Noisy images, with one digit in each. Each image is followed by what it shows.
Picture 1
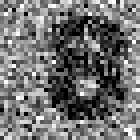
dark 8
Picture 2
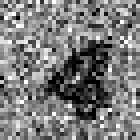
dark 4
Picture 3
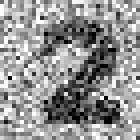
dark 2
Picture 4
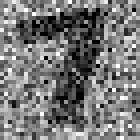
dark 7
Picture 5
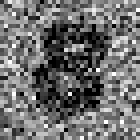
dark 8
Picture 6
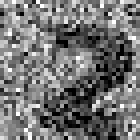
dark 2
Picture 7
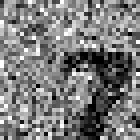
dark 7
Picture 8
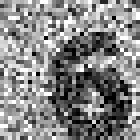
dark 6
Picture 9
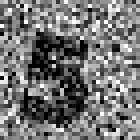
dark 5
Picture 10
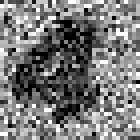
dark 4
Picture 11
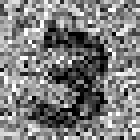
dark 3
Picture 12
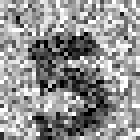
dark 5
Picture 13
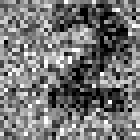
dark 2
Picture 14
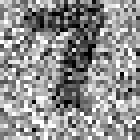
dark 7
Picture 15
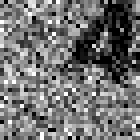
dark 4
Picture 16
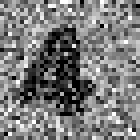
dark 4
